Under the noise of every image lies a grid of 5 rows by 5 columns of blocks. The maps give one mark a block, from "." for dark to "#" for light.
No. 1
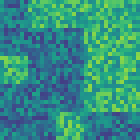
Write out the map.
.####
...##
#..##
...##
..#..
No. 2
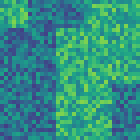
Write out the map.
#..##
..###
..###
..##.
..##.
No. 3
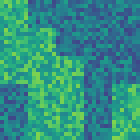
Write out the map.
#....
##...
###..
.##.#
.##.#
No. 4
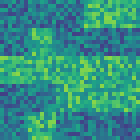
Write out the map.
...##
.#...
#####
..###
.#...
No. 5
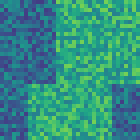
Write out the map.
..###
..###
..###
.###.
.###.
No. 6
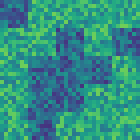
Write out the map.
.####
##.#.
#...#
#..##
#.###
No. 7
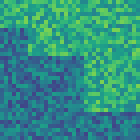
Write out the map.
#####
.####
...##
...##
.....
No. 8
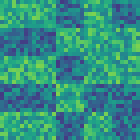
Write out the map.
##.#.
..###
##.##
..#..
##.#.
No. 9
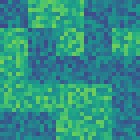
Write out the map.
.##..
#.#.#
#....
####.
..##.
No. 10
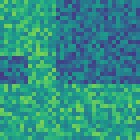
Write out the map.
##...
##...
.#...
#####
#####
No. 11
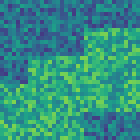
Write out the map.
.....
...##
.####
#####
###..
